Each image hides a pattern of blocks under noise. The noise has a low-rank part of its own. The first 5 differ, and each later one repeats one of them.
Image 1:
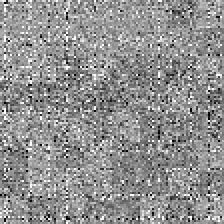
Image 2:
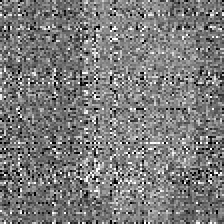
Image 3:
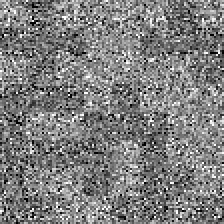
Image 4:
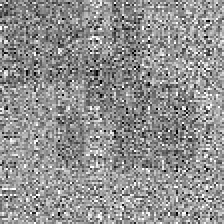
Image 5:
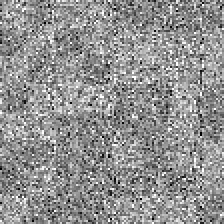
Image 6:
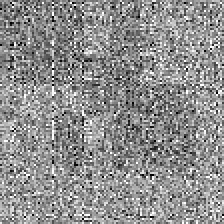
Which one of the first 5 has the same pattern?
4
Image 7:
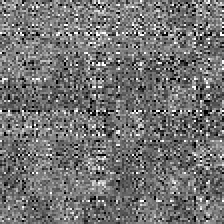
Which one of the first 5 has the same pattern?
1
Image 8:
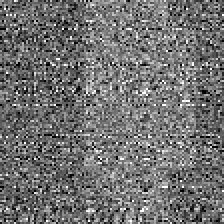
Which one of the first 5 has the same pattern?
2
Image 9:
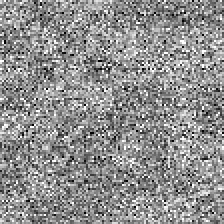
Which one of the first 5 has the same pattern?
5
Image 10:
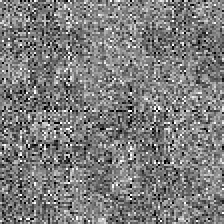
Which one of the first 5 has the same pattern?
3
